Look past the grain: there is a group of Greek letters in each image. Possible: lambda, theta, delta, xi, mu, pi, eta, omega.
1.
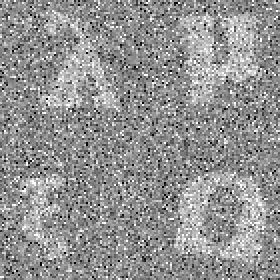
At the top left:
lambda
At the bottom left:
xi
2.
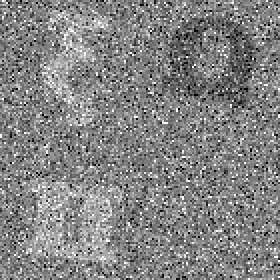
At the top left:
xi
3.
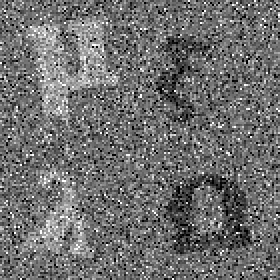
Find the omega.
bottom right
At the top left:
mu
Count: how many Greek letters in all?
4
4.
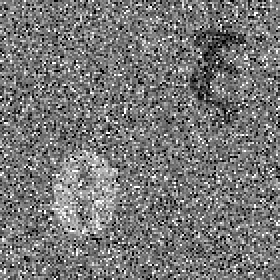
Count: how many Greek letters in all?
2
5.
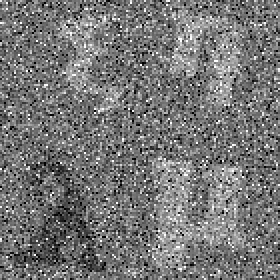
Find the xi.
top left
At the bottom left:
lambda
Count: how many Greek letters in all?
4
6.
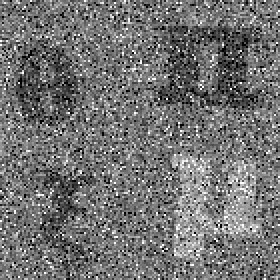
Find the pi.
top right
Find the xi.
bottom left
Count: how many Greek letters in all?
4
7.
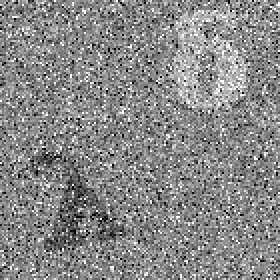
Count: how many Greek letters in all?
2
